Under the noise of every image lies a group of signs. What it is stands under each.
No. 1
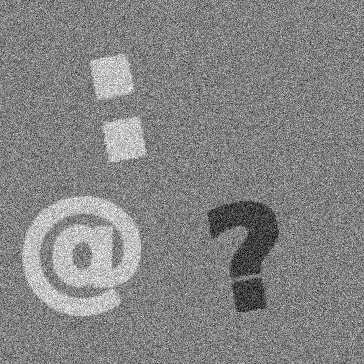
top left: light colon; bottom left: light at sign; bottom right: dark question mark
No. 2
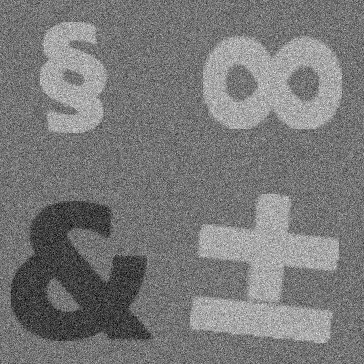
top left: light section sign; top right: light infinity sign; bottom left: dark ampersand; bottom right: light plus-minus sign
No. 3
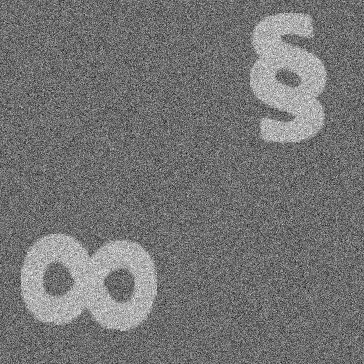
top right: light section sign; bottom left: light infinity sign
